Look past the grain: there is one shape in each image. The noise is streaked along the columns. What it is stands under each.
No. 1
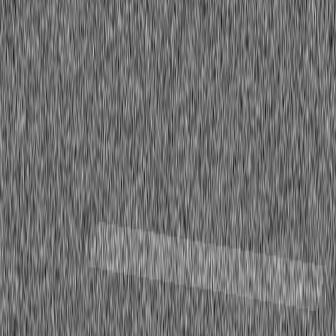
bar
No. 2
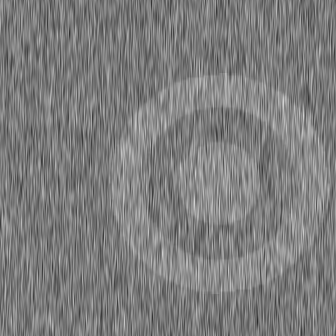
bullseye
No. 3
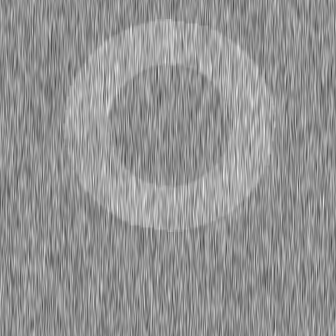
ring
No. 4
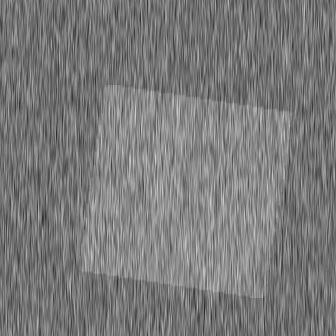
square
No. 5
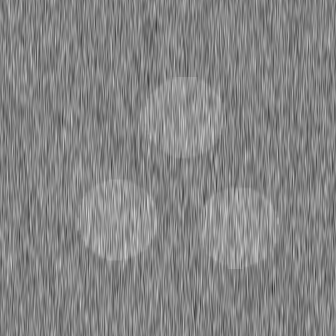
three dots
